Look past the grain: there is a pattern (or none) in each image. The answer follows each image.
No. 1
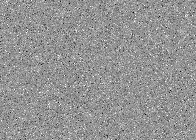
only noise
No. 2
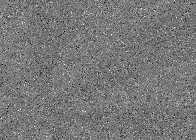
spokes from one point
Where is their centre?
bottom left
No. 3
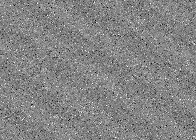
diagonal stripes
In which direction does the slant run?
top left to bottom right
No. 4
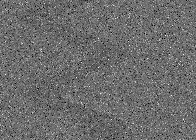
a wavy band
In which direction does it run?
top to bottom
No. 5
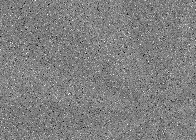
spokes from one point
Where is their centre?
bottom right
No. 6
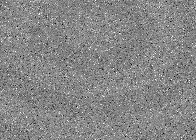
rings round one point
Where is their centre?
top middle
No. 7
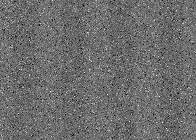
vertical stripes
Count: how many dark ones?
4
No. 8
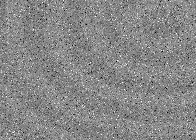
rings round one point
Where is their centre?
top right
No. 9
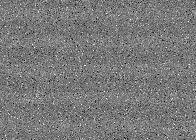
horizontal stripes
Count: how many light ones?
5
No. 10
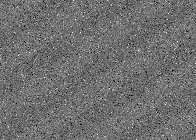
diagonal stripes
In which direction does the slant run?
bottom left to top right
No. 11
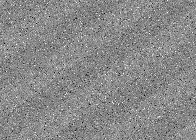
diagonal stripes
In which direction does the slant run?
bottom left to top right
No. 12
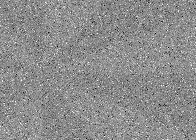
spokes from one point
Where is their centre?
middle left
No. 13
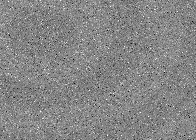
rings round one point
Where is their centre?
top left
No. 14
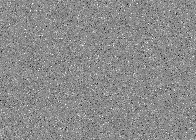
only noise
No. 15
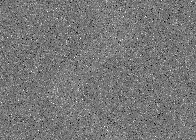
a wavy band
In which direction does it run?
top to bottom
